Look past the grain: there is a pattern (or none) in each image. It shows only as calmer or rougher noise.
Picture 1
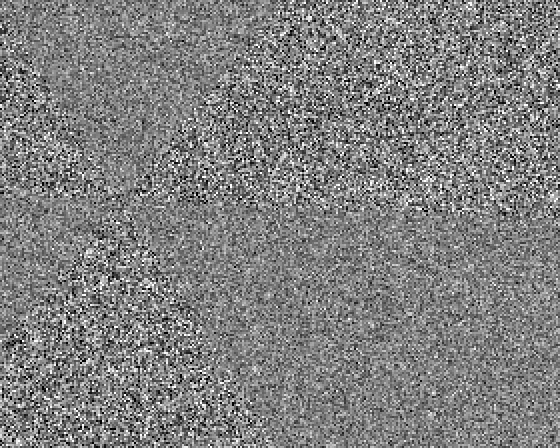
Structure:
spokes from one point
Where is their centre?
middle left
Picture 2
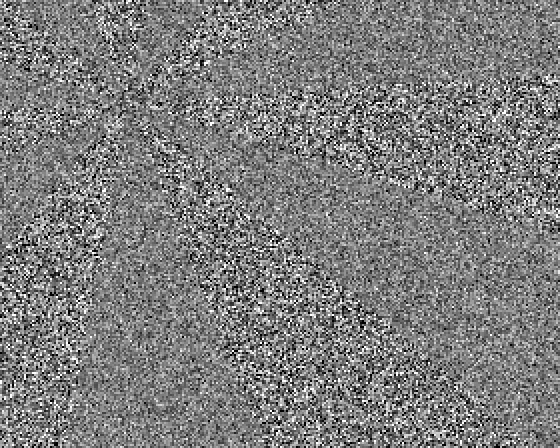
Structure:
spokes from one point
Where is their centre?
top left
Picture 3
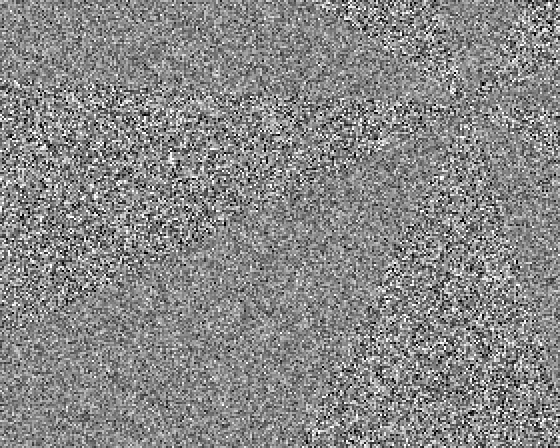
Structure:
spokes from one point
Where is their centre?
top right
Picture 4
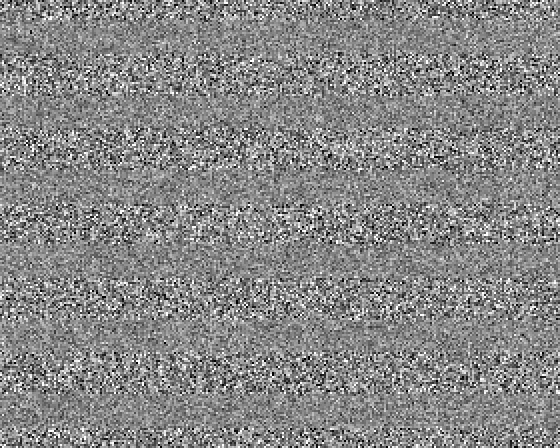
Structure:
horizontal stripes
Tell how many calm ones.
6
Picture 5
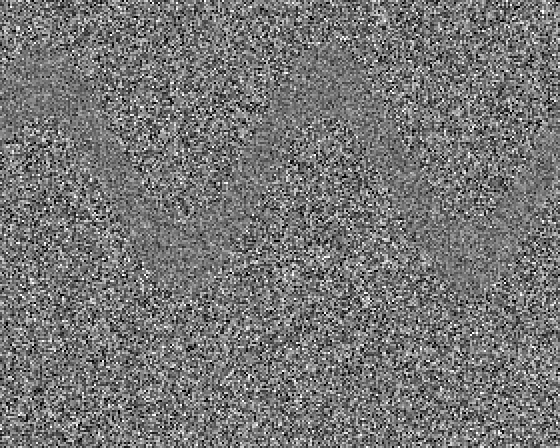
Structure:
a wavy band
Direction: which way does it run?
left to right
